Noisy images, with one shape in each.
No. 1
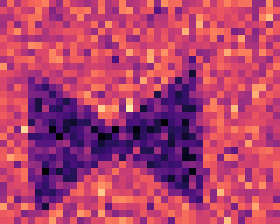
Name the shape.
bow tie
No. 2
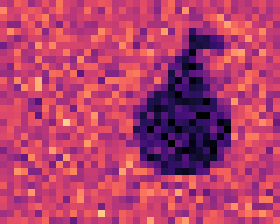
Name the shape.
pear
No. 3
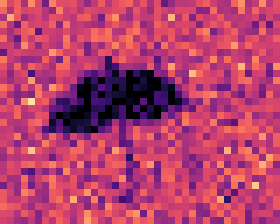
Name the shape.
umbrella
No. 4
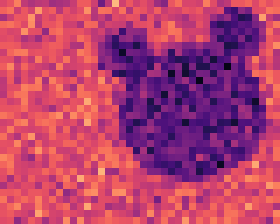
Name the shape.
bear's head
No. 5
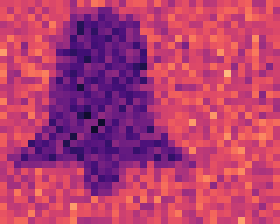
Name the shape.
bell
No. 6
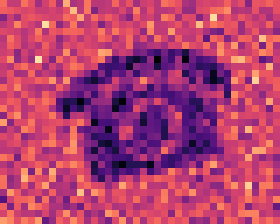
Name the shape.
telephone
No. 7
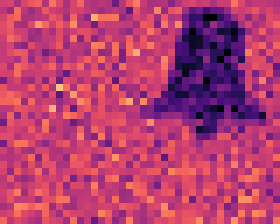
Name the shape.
bell
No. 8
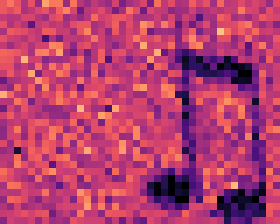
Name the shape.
pair of musical notes
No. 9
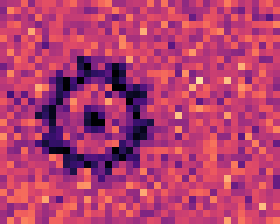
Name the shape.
gear
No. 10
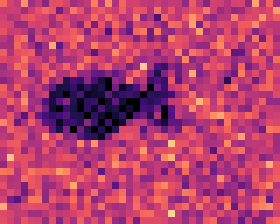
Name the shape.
fish
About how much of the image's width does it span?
half
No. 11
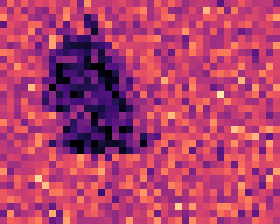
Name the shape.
chess knight
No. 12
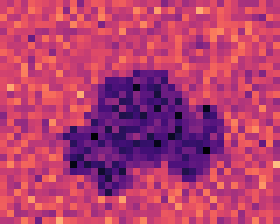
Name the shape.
car
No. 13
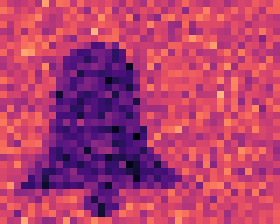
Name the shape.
bell
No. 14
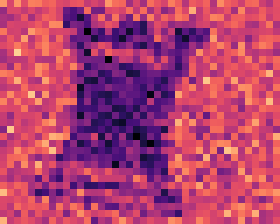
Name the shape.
chess rook
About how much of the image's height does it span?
nearly all
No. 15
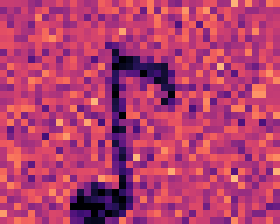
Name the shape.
musical note
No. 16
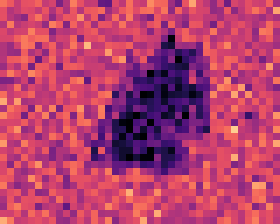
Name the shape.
chess knight
